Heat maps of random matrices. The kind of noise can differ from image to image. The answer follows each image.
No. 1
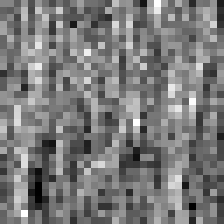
streaked along the columns
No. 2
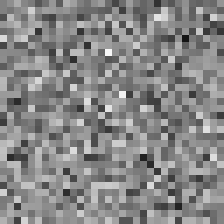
independent entries
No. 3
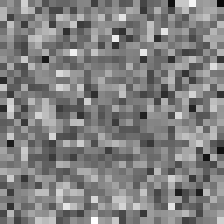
low rank plus noise
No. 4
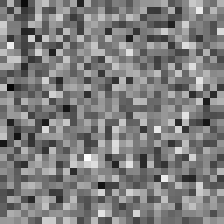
independent entries
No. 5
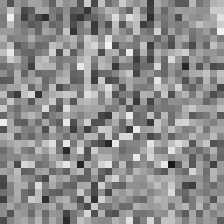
low rank plus noise
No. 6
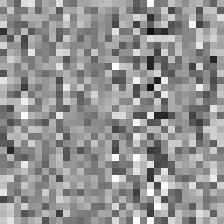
columns of uneven size
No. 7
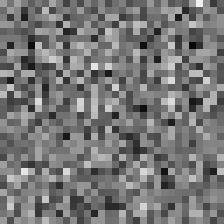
low rank plus noise
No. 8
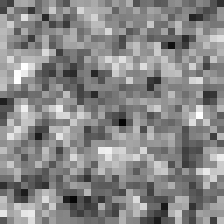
blotchy
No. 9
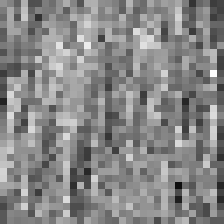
streaked along the columns
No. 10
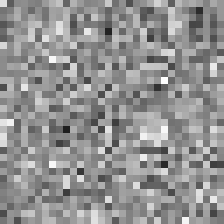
low rank plus noise
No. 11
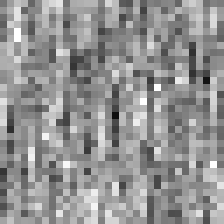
streaked along the columns
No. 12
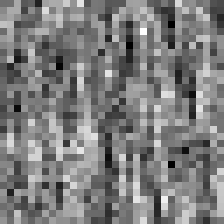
streaked along the columns
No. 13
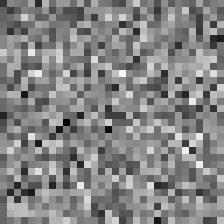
independent entries
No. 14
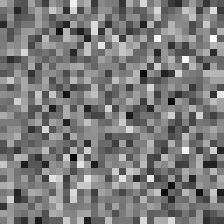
low rank plus noise
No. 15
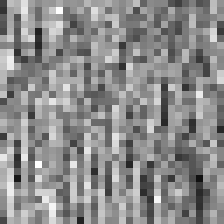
streaked along the columns
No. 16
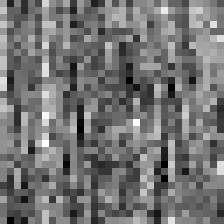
streaked along the columns
